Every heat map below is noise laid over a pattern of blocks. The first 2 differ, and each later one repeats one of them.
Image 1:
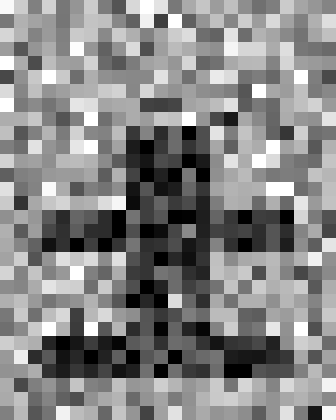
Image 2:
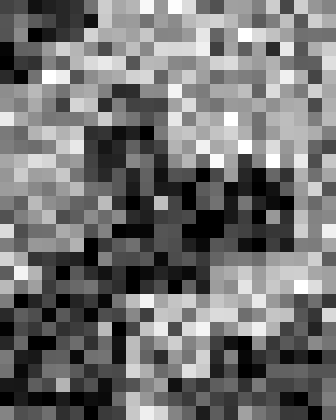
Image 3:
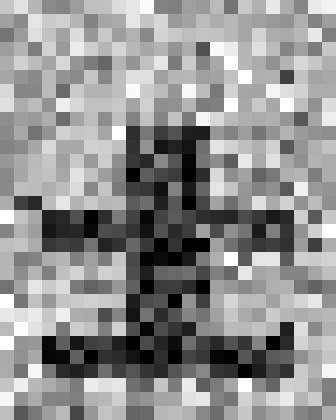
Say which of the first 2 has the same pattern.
1
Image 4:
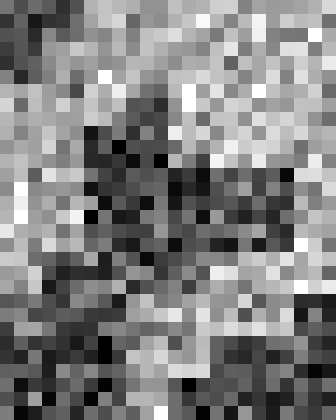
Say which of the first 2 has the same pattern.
2
